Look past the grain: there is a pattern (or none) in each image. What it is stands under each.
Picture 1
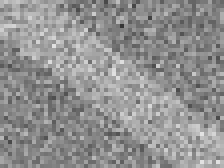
a diagonal band
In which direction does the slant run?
top left to bottom right
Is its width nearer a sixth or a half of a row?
a half
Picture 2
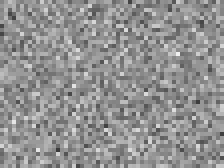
only noise
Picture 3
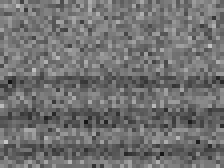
bands of rows
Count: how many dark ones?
3
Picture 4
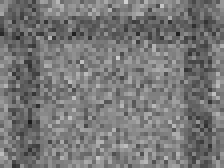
bands of rows crossing bands of columns
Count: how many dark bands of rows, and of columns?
1 and 2
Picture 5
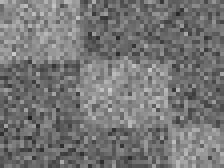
blocks along the diagonal
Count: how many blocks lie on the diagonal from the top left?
3
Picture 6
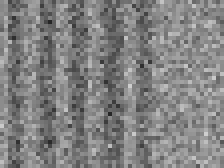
bands of columns
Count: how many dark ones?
5
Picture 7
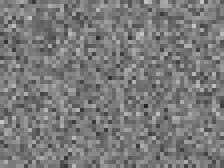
only noise
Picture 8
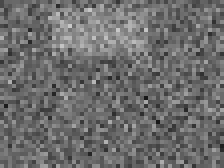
one block
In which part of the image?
top middle
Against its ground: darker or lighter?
lighter
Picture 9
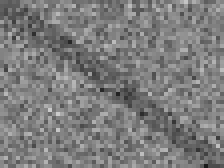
a diagonal band
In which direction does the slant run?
top left to bottom right
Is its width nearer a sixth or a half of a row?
a sixth
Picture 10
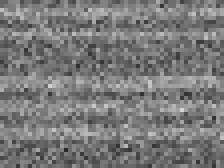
bands of rows
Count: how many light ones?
5
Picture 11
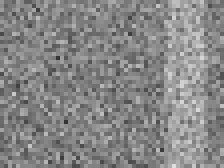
one band of columns
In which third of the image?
right
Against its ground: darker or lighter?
lighter
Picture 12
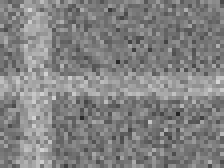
bands of rows crossing bands of columns
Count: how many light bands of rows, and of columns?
1 and 1
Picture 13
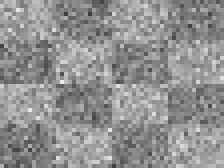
a checkerboard
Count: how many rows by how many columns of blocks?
4 by 4
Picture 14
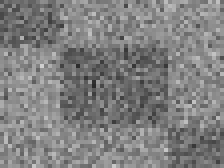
blocks along the diagonal
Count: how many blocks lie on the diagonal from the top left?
3
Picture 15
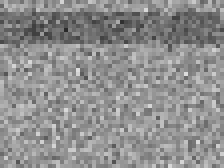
one band of rows
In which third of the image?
top
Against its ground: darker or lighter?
darker
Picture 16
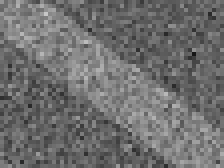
a diagonal band
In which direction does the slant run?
top left to bottom right
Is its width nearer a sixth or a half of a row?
a half
